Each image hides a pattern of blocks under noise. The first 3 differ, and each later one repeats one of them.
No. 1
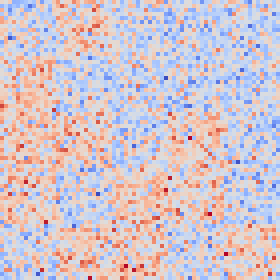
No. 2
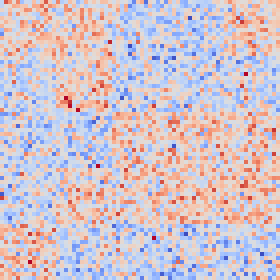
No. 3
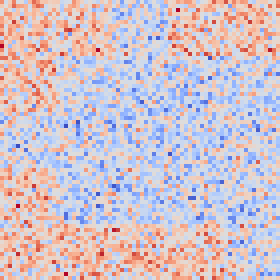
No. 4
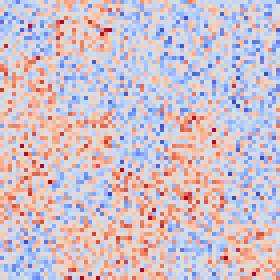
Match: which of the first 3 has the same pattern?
1
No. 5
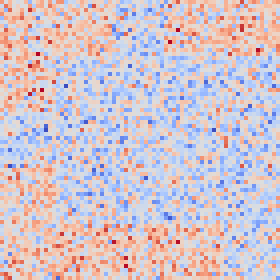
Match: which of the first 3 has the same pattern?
3
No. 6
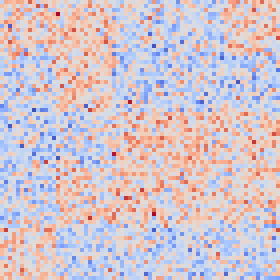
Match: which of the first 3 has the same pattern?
2
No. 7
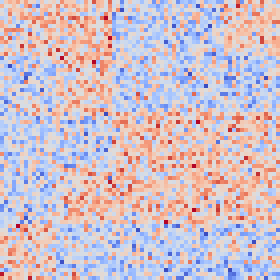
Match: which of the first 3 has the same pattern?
2
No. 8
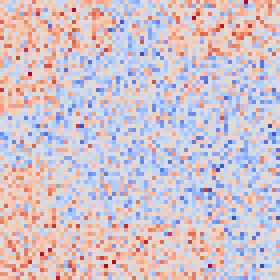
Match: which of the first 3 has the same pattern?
3
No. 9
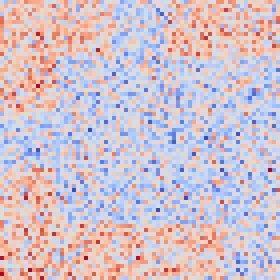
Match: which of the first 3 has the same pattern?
3
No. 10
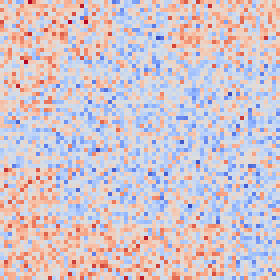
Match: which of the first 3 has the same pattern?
3
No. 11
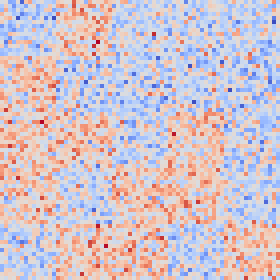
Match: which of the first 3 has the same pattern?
1
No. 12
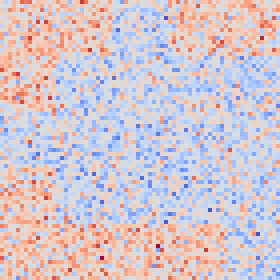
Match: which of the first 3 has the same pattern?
3
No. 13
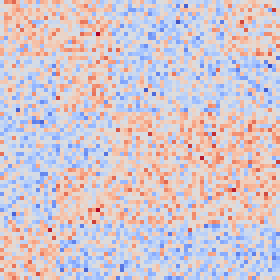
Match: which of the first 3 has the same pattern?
2
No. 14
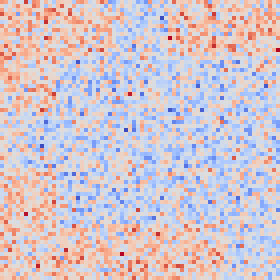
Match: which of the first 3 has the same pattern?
3
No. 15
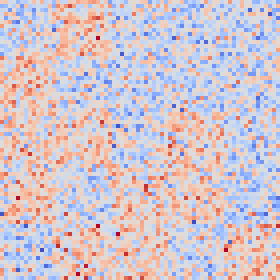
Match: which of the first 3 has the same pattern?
1
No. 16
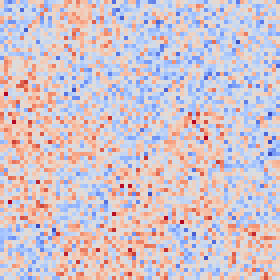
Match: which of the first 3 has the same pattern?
1
